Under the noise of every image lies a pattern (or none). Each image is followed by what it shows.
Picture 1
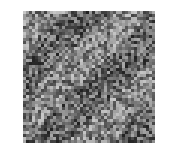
diagonal stripes
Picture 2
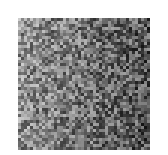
a smooth slope
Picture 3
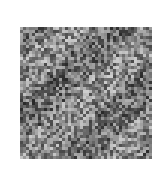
diagonal stripes
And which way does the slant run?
bottom left to top right
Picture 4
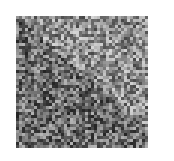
a sharp edge
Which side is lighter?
top right
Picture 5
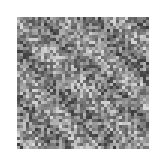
diagonal stripes
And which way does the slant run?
top left to bottom right
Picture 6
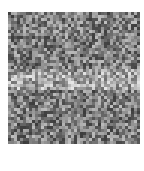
one horizontal stripe
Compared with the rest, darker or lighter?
lighter
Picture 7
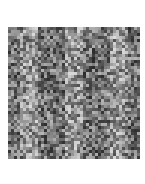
vertical stripes
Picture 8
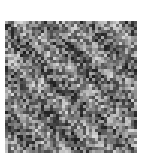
diagonal stripes
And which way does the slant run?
top left to bottom right
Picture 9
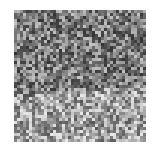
a sharp edge
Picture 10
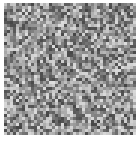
only noise
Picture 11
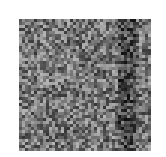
one vertical stripe
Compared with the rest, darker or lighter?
darker
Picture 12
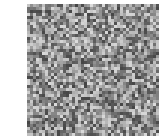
only noise
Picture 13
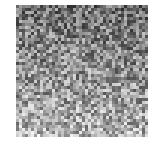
a smooth slope
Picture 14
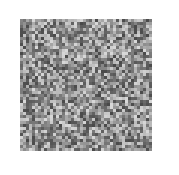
only noise
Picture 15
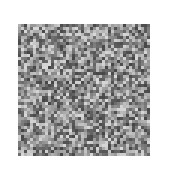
only noise
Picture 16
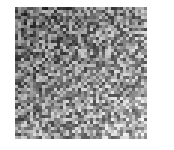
a smooth slope
